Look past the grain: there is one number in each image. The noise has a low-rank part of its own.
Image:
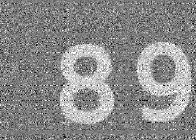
89
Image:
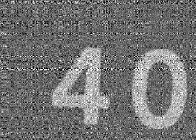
40
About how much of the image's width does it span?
two thirds
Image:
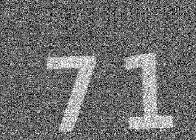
71
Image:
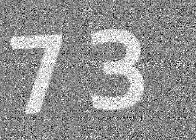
73
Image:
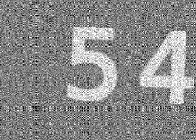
54
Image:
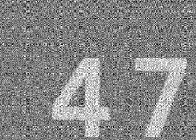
47
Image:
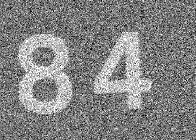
84
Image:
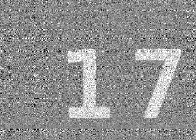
17
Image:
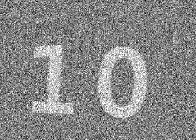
10
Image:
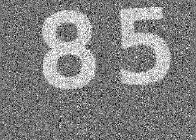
85
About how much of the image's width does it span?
two thirds
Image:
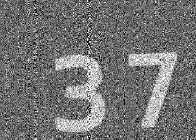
37
